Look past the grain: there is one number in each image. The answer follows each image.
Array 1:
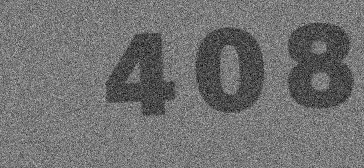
408
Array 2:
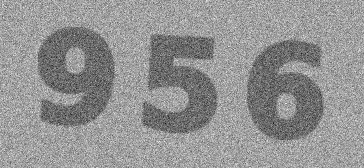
956
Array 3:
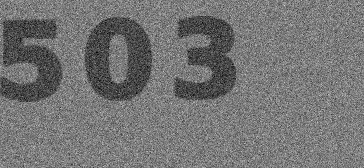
503
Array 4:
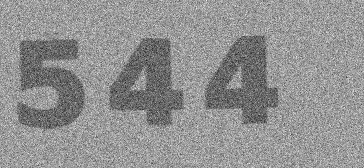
544
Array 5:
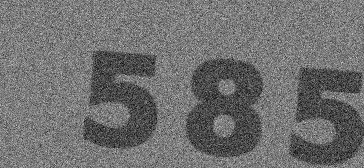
585
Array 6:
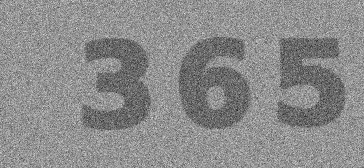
365
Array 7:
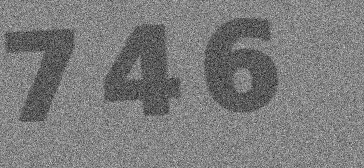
746
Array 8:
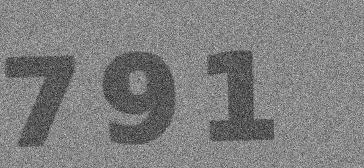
791
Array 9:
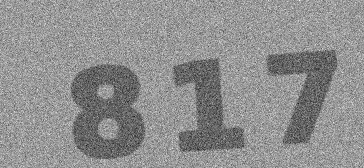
817
